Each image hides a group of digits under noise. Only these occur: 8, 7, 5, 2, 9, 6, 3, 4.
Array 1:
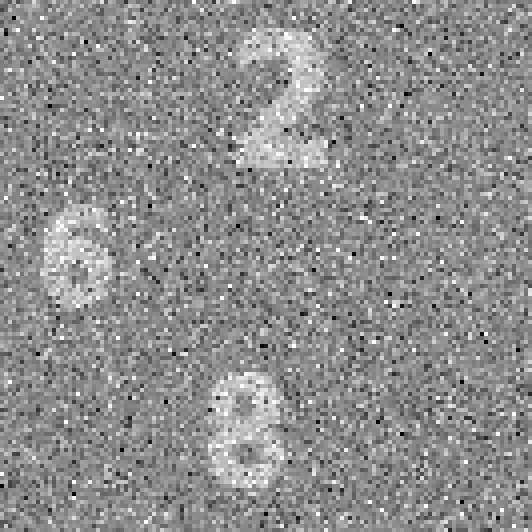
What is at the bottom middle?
8
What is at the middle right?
nothing
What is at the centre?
nothing
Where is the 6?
middle left
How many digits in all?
3
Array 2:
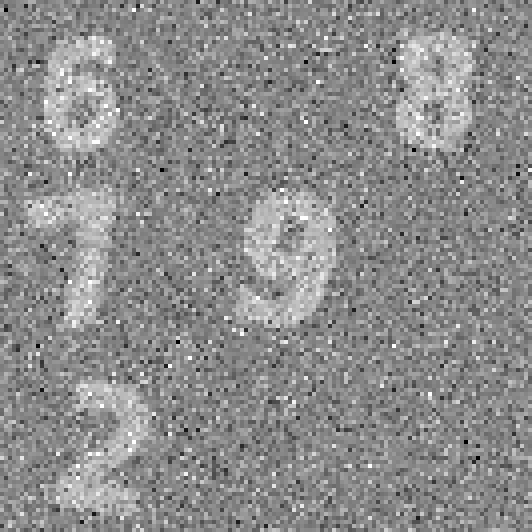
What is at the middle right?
nothing
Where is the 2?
bottom left
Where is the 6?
top left
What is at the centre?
9
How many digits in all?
5
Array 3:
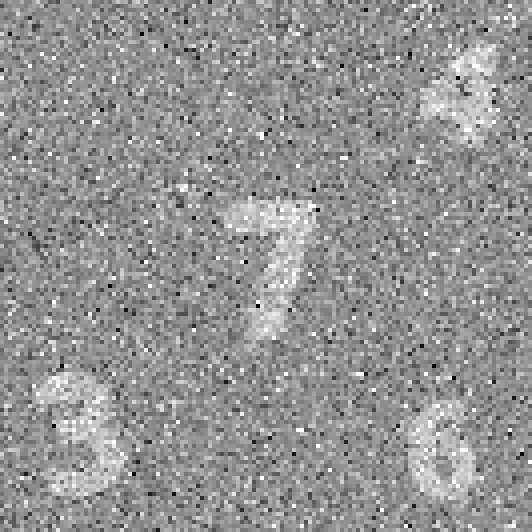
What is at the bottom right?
6
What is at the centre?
7
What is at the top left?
nothing
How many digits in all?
4
